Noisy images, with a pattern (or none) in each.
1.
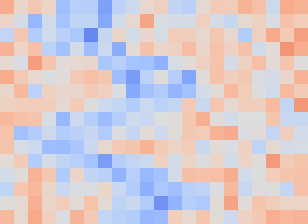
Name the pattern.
a wavy band
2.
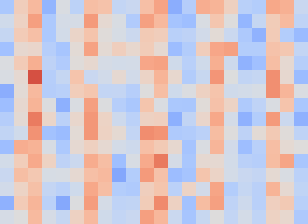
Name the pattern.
vertical stripes
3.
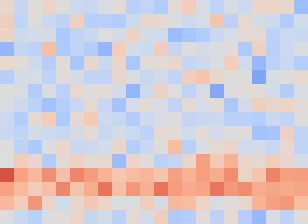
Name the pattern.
one horizontal stripe
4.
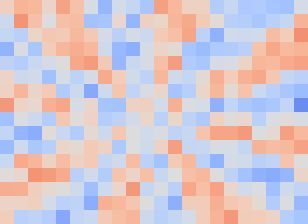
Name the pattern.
spokes from one point
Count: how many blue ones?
8
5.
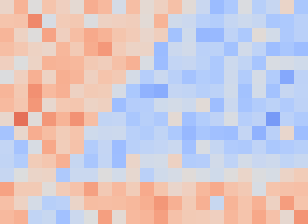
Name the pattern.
spokes from one point
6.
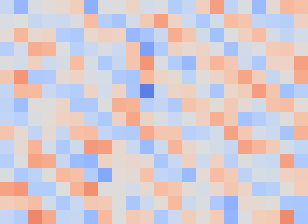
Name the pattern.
diagonal stripes
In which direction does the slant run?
top left to bottom right
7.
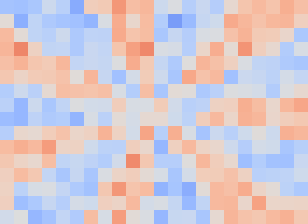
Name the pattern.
spokes from one point
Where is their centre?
centre
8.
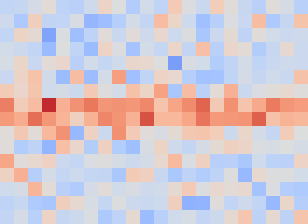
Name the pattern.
one horizontal stripe
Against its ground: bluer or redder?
redder
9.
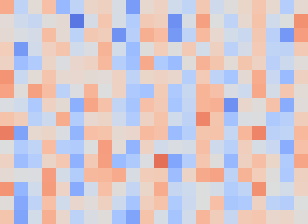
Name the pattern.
vertical stripes
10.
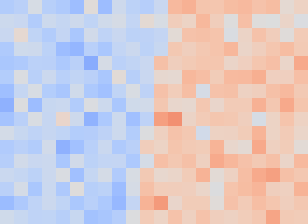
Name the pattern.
a sharp edge
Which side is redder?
right
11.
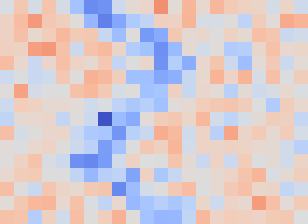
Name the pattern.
a wavy band
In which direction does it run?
top to bottom
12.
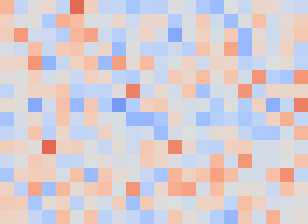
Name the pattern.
only noise
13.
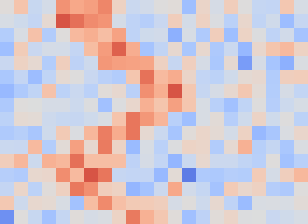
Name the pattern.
a wavy band
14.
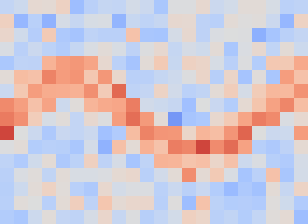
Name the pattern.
a wavy band
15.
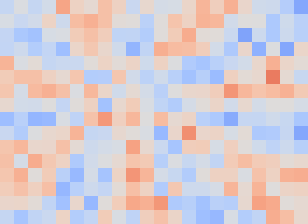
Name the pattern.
spokes from one point
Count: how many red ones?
7
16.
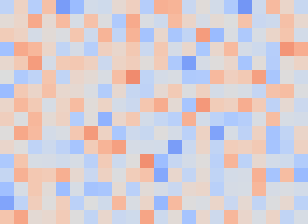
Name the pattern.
only noise
